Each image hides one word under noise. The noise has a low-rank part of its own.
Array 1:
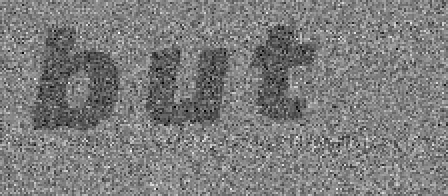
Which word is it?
but
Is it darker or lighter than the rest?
darker
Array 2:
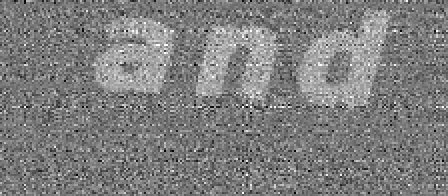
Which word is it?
and
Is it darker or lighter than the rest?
lighter
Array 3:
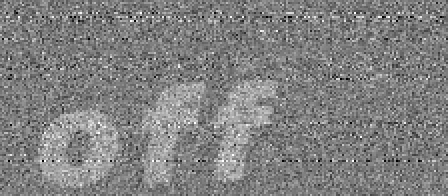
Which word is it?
off
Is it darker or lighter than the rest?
lighter
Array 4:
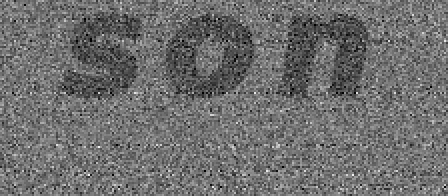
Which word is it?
son
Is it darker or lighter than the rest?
darker
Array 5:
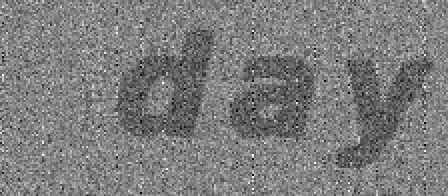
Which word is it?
day
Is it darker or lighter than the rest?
darker
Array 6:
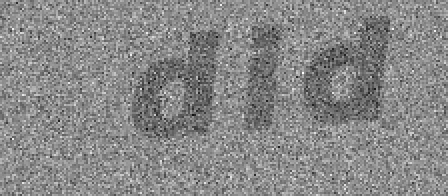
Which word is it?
did
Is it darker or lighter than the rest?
darker
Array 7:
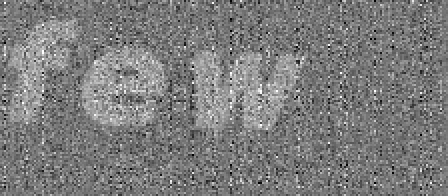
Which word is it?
few
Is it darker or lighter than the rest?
lighter
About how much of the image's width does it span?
two thirds
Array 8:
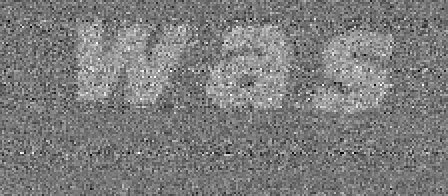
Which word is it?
was
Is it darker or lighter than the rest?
lighter
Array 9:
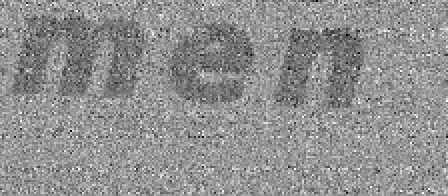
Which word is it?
men
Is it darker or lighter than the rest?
darker
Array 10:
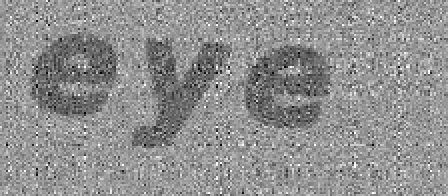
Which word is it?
eye
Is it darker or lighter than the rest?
darker
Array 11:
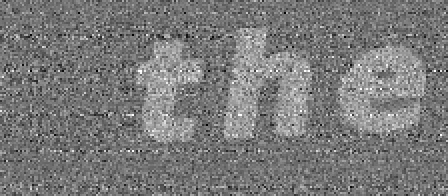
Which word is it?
the
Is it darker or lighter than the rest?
lighter
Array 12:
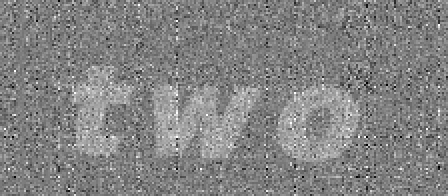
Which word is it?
two
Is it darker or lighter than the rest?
lighter
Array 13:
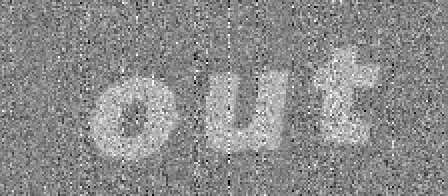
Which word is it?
out
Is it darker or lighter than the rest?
lighter
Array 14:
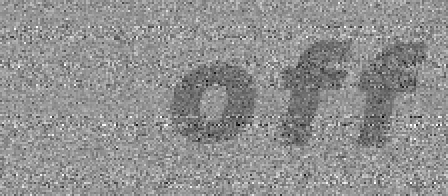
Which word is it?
off
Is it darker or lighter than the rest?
darker
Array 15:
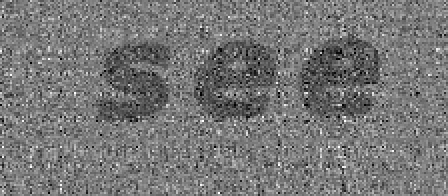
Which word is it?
see
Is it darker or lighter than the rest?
darker
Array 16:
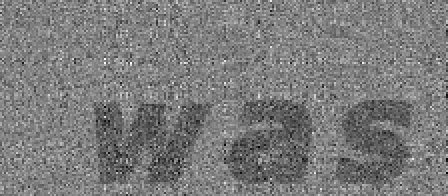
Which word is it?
was
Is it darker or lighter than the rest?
darker
